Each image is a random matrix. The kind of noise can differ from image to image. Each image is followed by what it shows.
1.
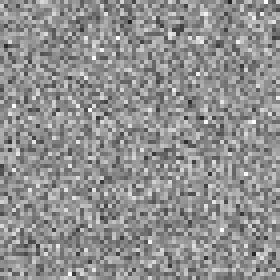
independent entries
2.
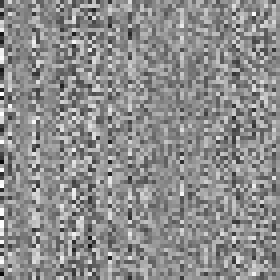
columns of uneven size
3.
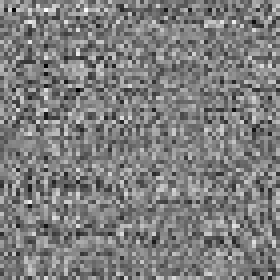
low rank plus noise
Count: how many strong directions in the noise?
three or four
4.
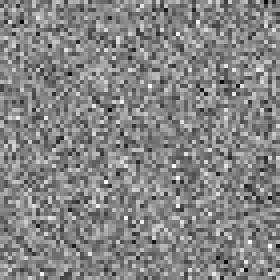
independent entries
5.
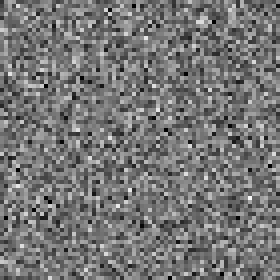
independent entries
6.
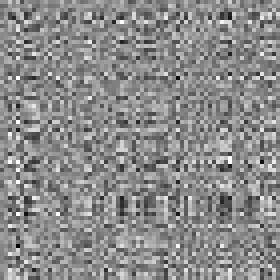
low rank plus noise
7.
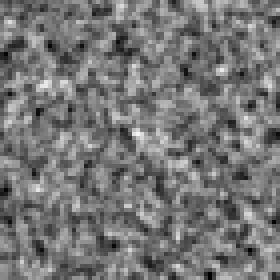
blotchy
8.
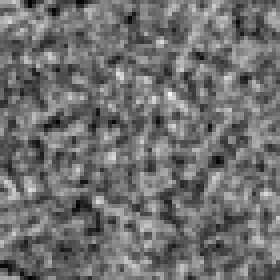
blotchy
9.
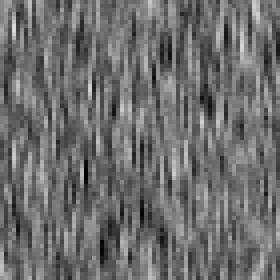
streaked along the columns
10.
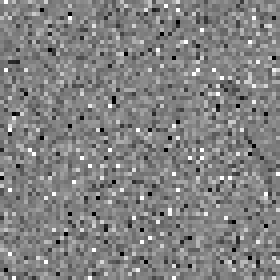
heavy tails
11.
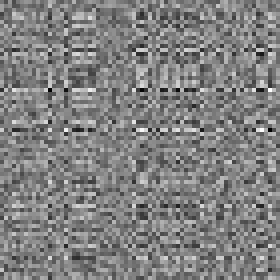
low rank plus noise
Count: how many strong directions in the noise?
one
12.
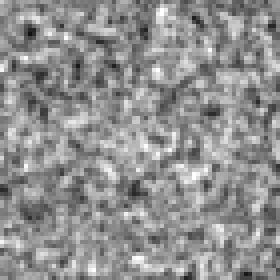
blotchy
